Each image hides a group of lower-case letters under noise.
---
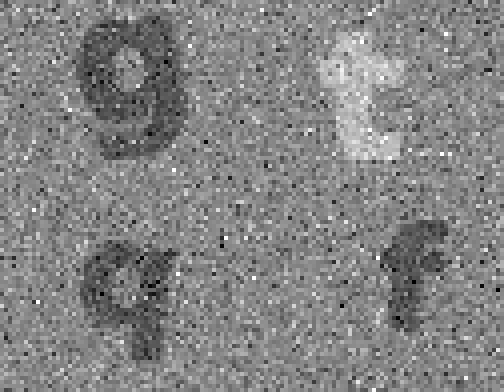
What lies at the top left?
g
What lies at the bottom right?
f
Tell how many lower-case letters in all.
4
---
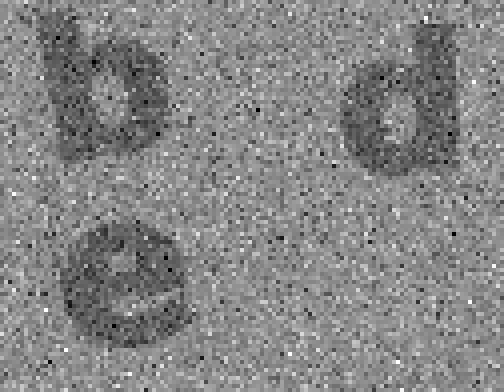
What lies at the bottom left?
e
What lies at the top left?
b
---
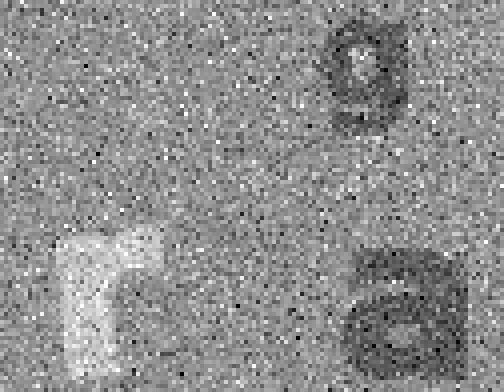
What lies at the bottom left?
r
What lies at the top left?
nothing
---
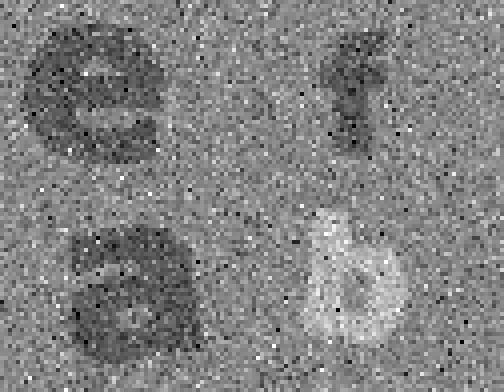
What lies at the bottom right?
b
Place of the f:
top right
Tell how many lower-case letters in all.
4
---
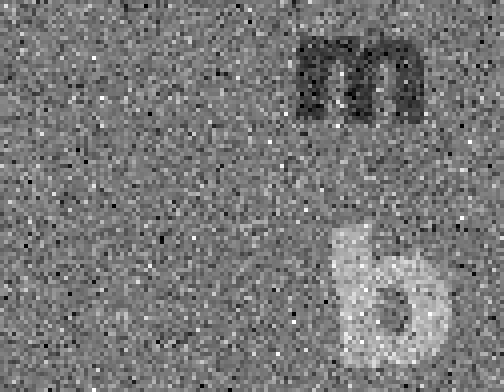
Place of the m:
top right
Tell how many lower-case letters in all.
2
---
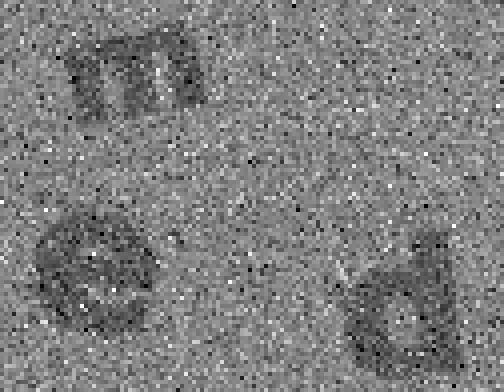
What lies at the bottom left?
e
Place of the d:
bottom right
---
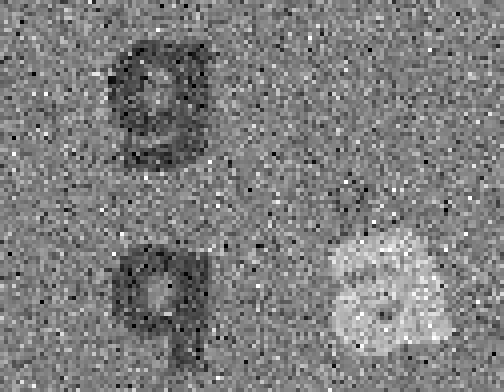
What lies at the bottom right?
a
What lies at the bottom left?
q
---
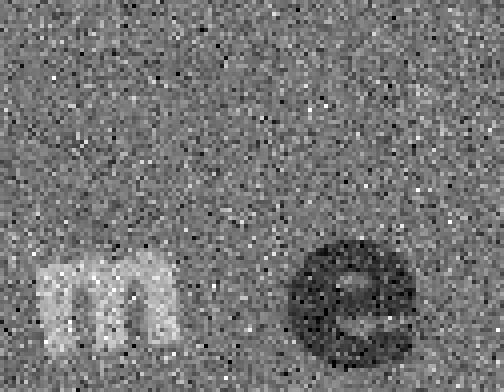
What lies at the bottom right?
e
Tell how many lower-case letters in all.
2
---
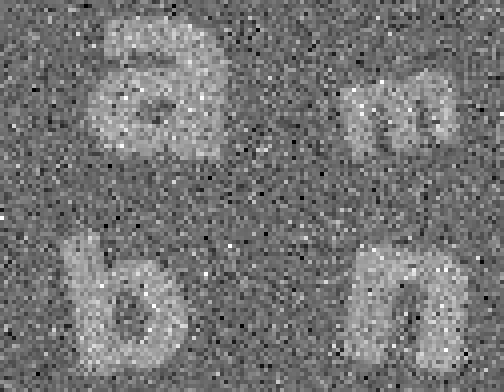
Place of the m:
top right
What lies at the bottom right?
n
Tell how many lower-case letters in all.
4
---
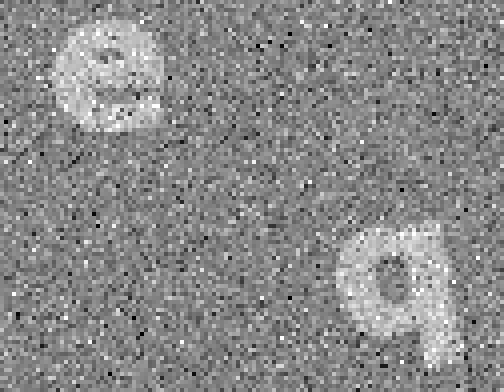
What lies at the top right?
nothing
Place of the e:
top left
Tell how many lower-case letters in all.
2
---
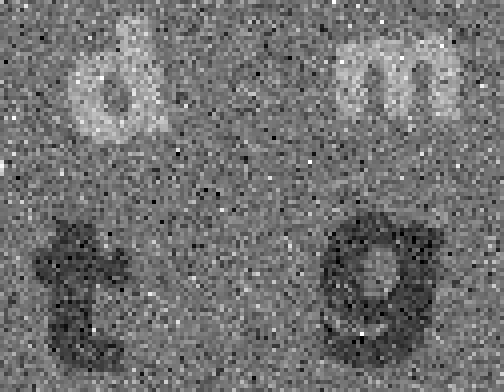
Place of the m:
top right
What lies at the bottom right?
g
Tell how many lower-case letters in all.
4
